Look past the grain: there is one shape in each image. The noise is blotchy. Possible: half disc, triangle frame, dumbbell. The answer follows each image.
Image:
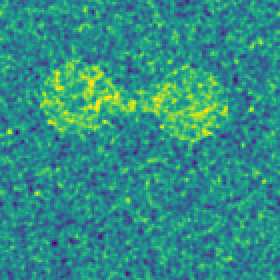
dumbbell
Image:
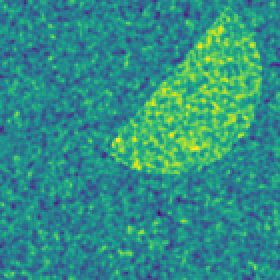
half disc
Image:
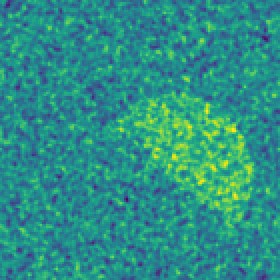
half disc
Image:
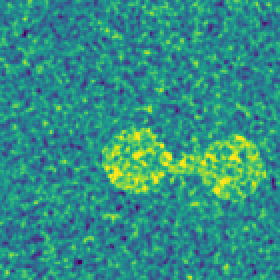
dumbbell
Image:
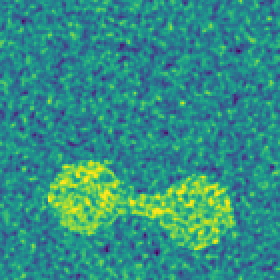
dumbbell
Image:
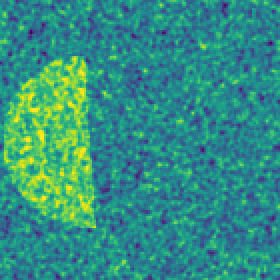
half disc
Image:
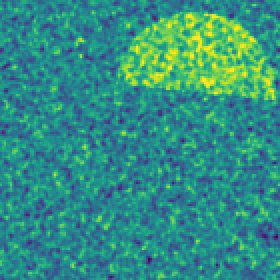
half disc
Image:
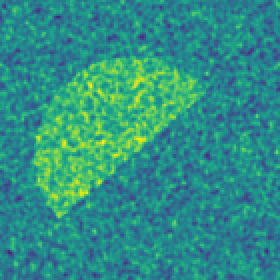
half disc
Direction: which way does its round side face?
up and left
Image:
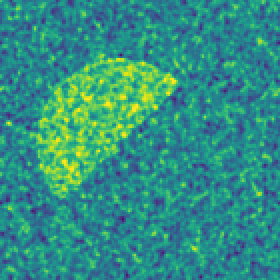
half disc
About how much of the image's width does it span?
half
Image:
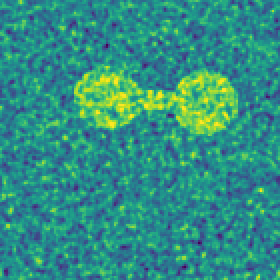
dumbbell
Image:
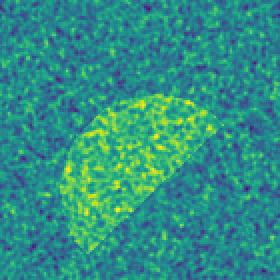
half disc
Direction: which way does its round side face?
up and left
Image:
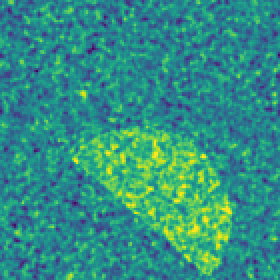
half disc
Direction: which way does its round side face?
up and right
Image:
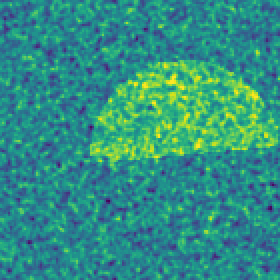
half disc
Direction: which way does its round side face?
up
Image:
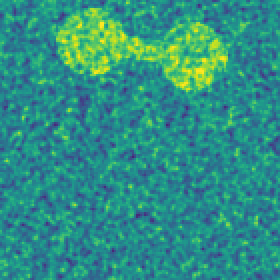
dumbbell
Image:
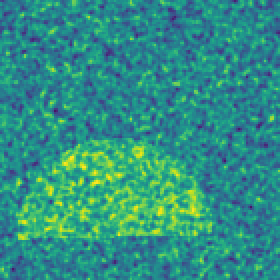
half disc
